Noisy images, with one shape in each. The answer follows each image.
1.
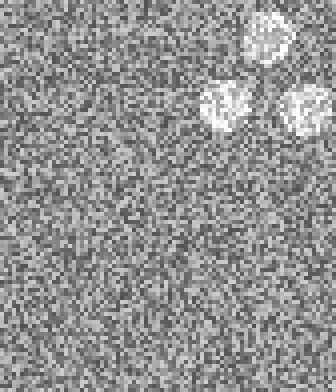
light three dots, top right
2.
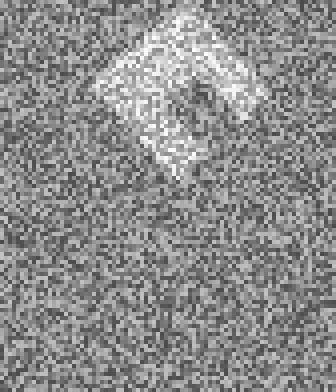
light square with a notch
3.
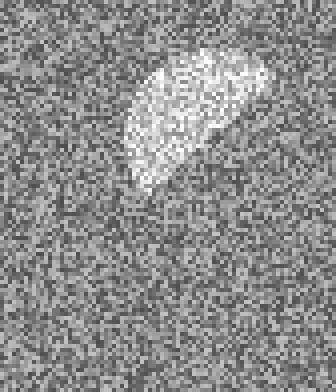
light half disc
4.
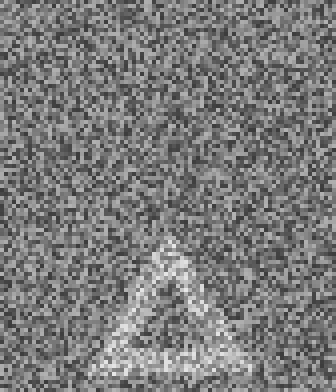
light triangle frame
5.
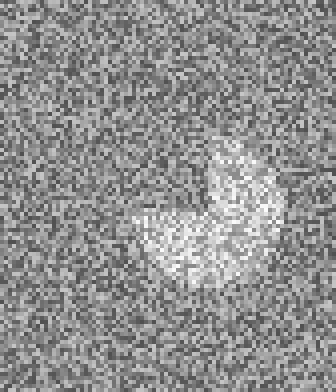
light disc with a wedge cut out
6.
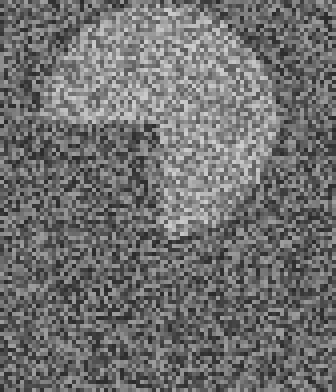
light disc with a wedge cut out
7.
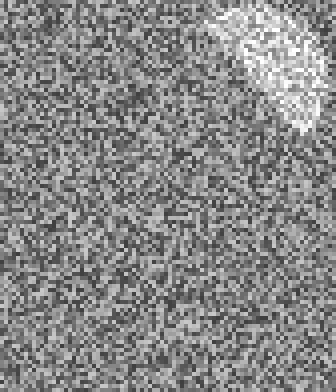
light half disc, top right
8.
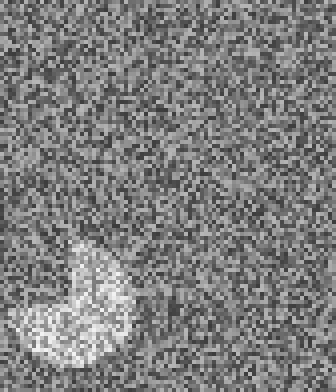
light disc with a wedge cut out, bottom left
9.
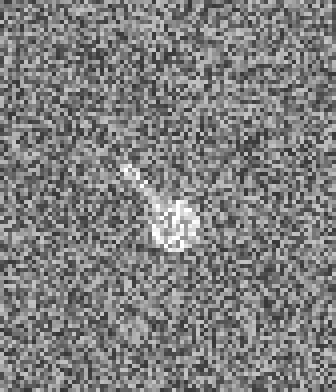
light lollipop, centre
